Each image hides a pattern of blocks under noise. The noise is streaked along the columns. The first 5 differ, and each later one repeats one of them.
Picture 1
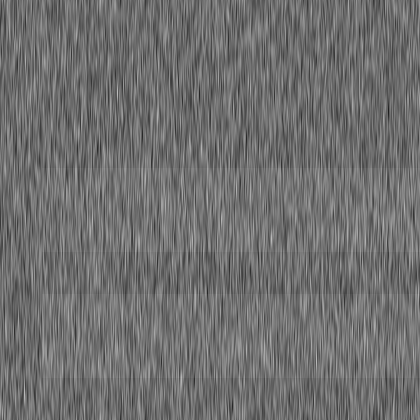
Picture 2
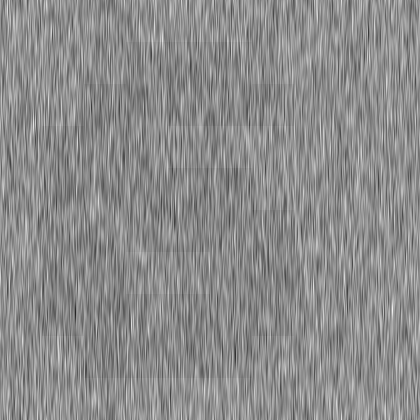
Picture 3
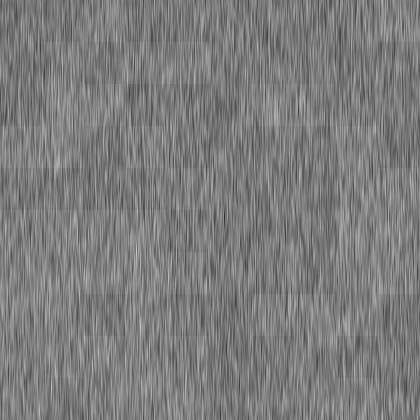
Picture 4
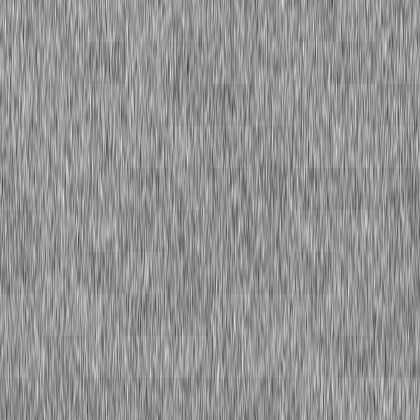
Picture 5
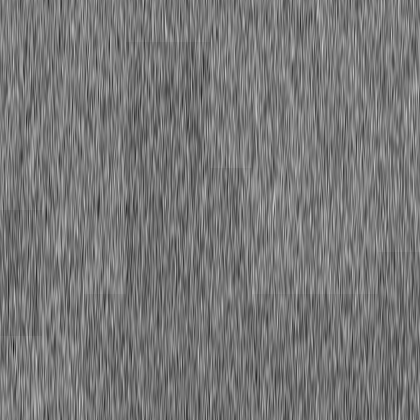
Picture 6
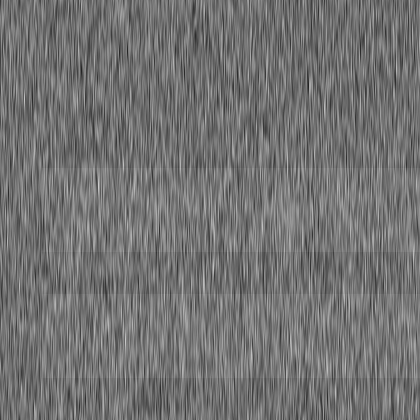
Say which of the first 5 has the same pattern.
1
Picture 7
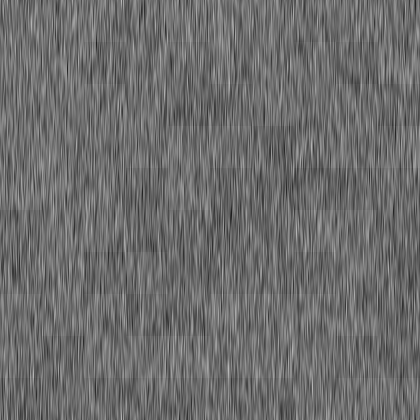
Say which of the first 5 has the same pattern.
4
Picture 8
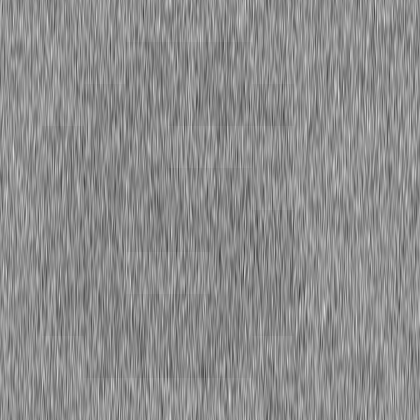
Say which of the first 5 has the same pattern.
2
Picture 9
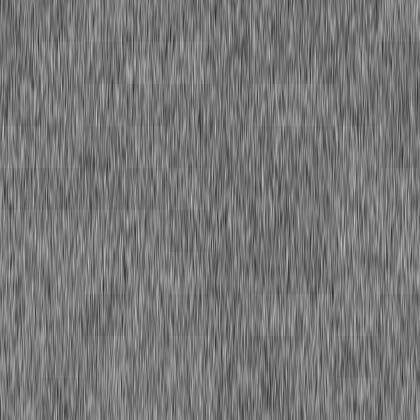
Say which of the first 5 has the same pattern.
3
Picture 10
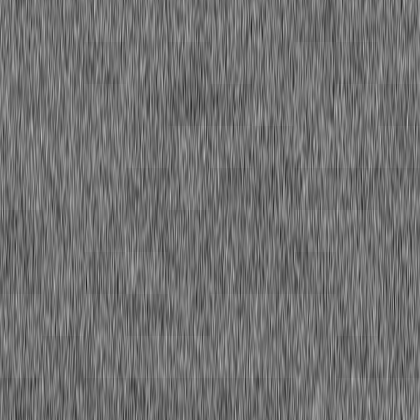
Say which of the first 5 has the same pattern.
4
